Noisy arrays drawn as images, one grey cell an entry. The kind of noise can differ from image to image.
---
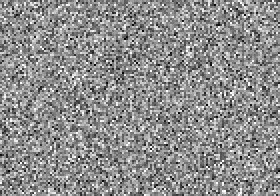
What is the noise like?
independent entries
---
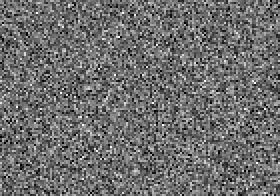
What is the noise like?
independent entries
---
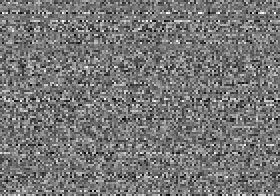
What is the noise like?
rows of uneven size
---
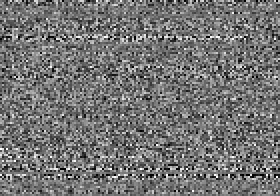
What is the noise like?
rows of uneven size
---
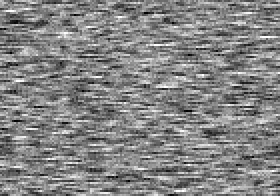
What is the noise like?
streaked along the rows
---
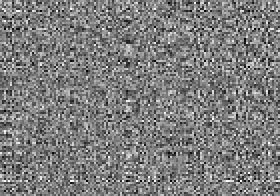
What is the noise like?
low rank plus noise
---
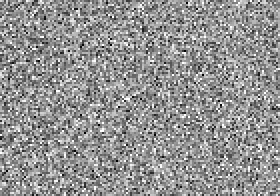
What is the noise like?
independent entries
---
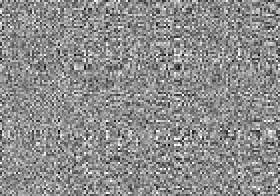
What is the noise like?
low rank plus noise
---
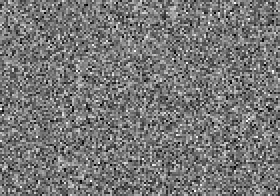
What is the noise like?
independent entries
